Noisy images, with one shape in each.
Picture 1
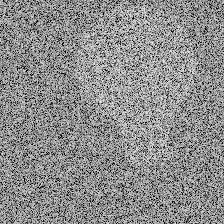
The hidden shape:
light bulb
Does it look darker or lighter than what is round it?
lighter
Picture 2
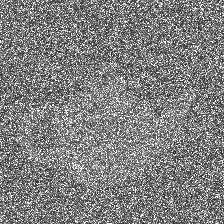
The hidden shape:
teapot
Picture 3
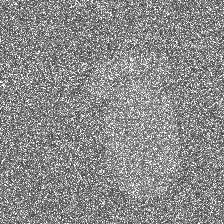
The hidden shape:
footprint
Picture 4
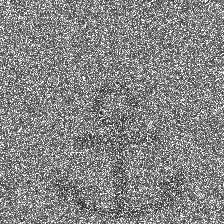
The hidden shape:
anchor
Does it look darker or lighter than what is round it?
darker
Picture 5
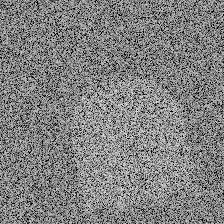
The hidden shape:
ghost
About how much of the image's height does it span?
two thirds
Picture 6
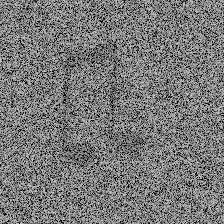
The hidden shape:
pair of musical notes
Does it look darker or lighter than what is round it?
darker
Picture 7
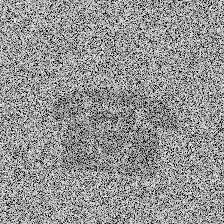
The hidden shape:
telephone
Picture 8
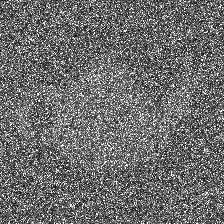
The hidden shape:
teapot
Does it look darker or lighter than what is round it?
lighter
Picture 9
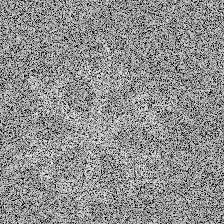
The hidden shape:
snowflake
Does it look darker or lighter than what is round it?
lighter
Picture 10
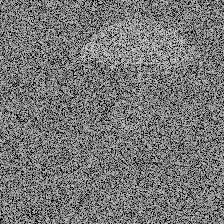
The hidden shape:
umbrella
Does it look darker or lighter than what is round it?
lighter
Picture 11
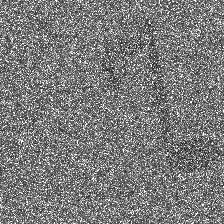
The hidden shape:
musical note
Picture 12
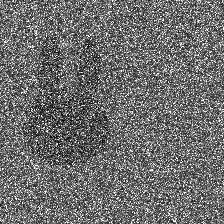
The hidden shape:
rabbit's head
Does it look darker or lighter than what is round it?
darker
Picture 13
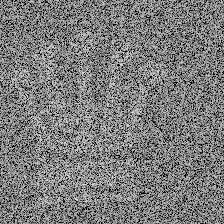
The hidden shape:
chess queen
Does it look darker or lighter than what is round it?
lighter
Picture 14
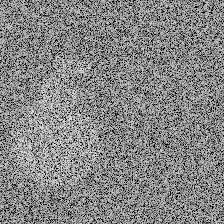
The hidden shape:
pear
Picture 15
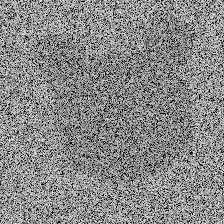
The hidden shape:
bear's head
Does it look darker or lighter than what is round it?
darker
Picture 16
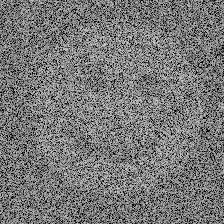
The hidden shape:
smiling face
